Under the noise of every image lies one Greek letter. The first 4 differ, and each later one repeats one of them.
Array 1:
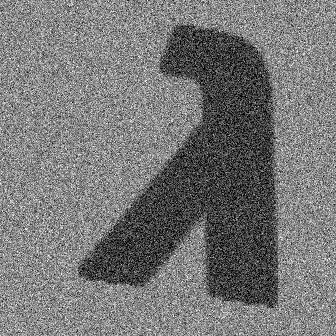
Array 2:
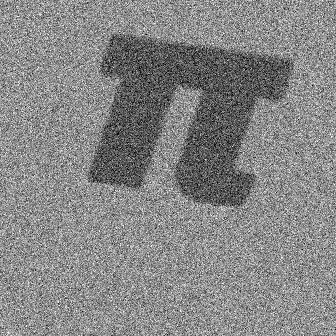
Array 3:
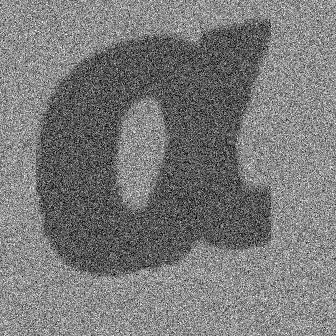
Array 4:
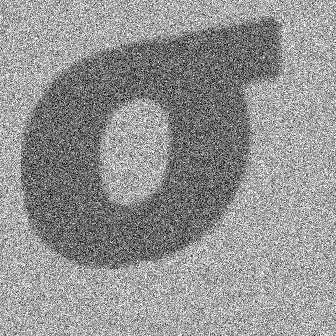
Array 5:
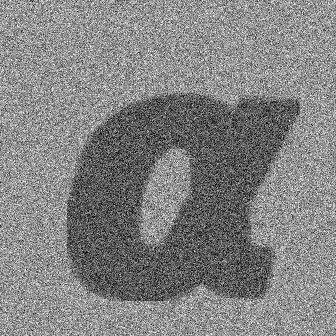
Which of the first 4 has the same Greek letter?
3
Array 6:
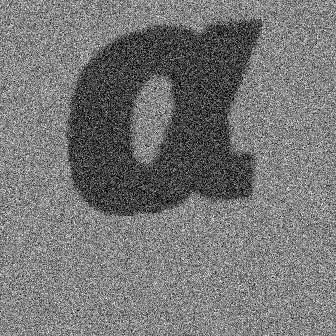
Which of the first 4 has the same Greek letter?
3
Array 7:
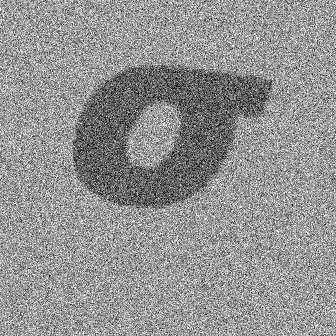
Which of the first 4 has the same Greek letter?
4
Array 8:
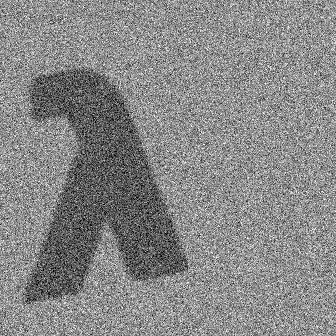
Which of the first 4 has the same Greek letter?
1
